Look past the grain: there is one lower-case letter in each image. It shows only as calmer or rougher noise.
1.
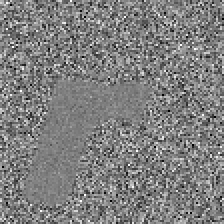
calm r
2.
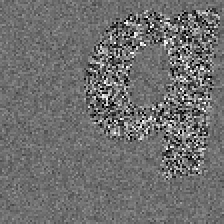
rough q
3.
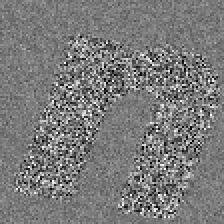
rough n
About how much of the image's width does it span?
nearly all
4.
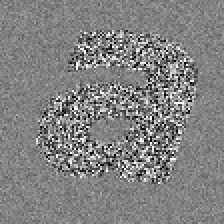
rough a
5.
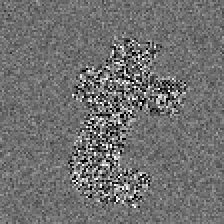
rough t
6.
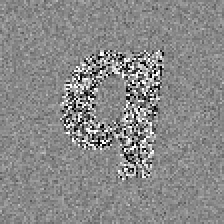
rough q
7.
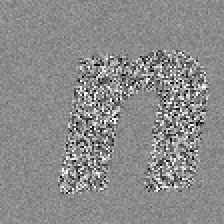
rough n
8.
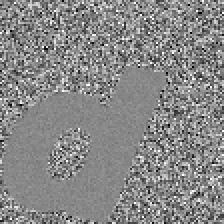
calm d
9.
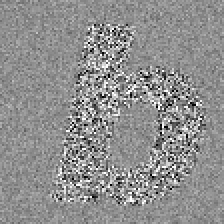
rough b
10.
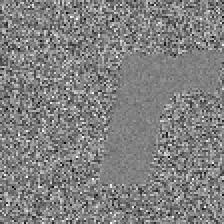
calm r
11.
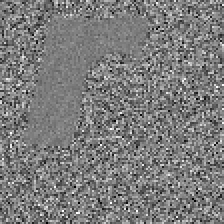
calm r
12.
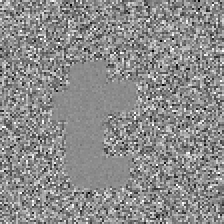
calm t
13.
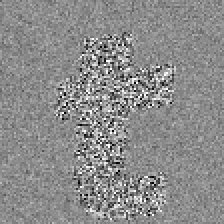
rough t
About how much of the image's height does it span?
nearly all
